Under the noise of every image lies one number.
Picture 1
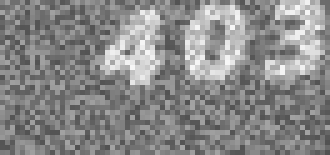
403
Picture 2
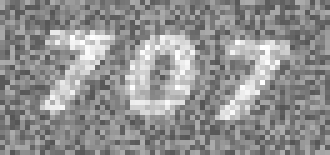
707
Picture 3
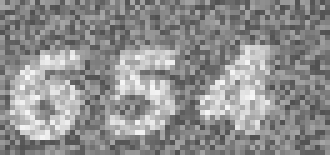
654
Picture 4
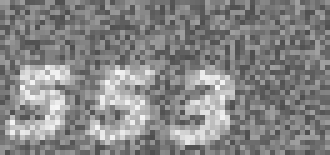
553
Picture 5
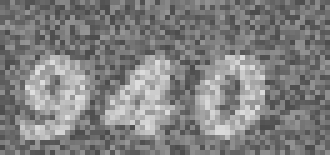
940
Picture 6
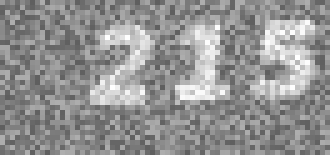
215
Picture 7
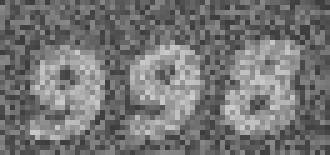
998
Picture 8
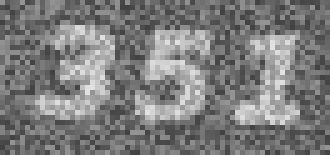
351
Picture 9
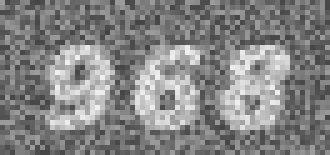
968
